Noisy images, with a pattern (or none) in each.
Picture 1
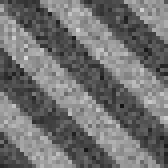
diagonal stripes
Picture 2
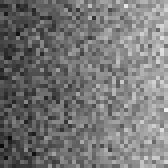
a smooth slope
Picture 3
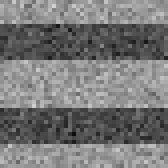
horizontal stripes
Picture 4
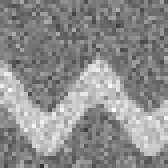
a wavy band
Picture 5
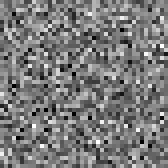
only noise
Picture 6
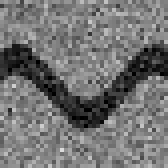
a wavy band
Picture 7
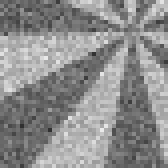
spokes from one point
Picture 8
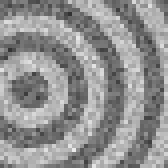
rings round one point
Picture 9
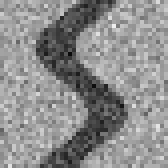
a wavy band
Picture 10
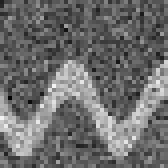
a wavy band
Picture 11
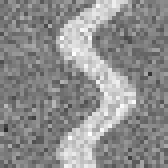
a wavy band
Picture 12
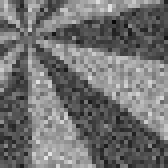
spokes from one point
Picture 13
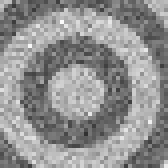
rings round one point
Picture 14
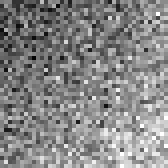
a smooth slope
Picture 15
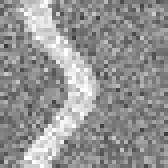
a wavy band
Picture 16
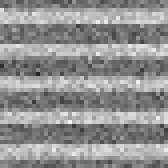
horizontal stripes
